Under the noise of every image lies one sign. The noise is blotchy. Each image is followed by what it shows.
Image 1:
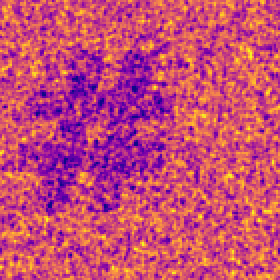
hash sign
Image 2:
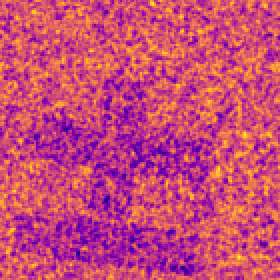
plus-minus sign
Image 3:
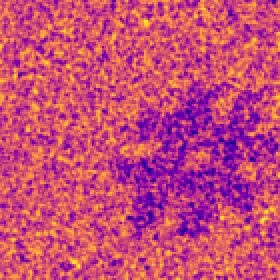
hash sign
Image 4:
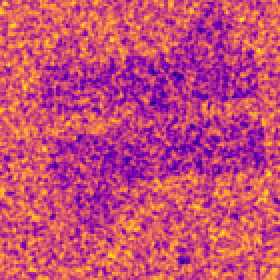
not-equal sign
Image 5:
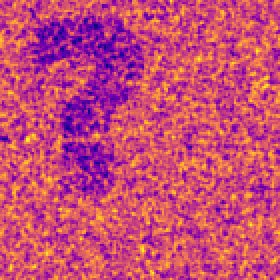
question mark
